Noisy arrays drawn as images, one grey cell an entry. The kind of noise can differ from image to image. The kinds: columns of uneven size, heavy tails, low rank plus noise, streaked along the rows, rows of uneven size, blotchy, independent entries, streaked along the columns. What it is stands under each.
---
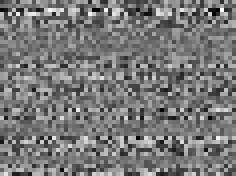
rows of uneven size
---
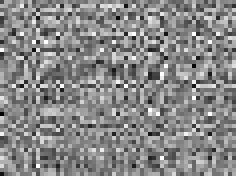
low rank plus noise
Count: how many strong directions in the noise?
two
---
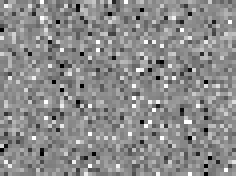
heavy tails
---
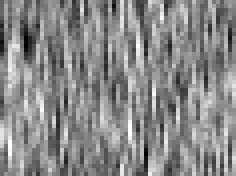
streaked along the columns
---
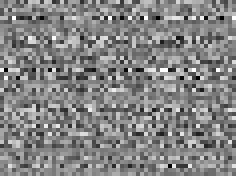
rows of uneven size
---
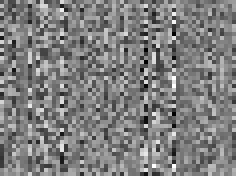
columns of uneven size
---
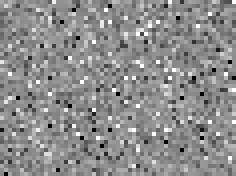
heavy tails
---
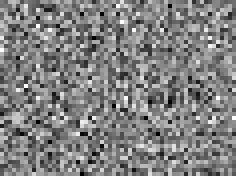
low rank plus noise
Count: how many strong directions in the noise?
five to eight
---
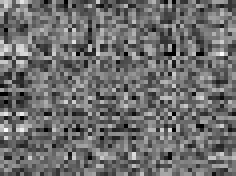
low rank plus noise
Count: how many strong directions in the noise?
two
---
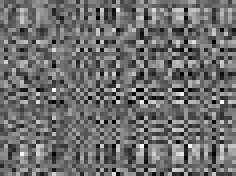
low rank plus noise
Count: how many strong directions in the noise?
one
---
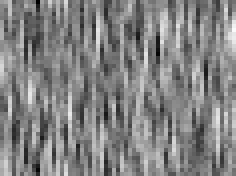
streaked along the columns
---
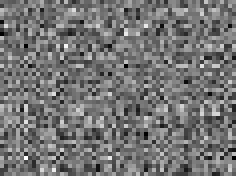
low rank plus noise
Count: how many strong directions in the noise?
three or four
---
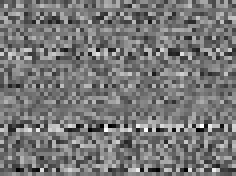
rows of uneven size
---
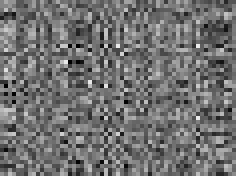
low rank plus noise
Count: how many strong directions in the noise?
two
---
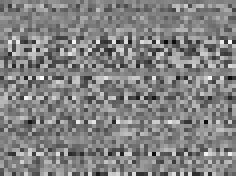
rows of uneven size
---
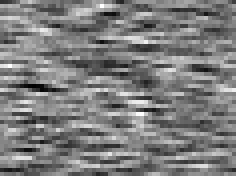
streaked along the rows
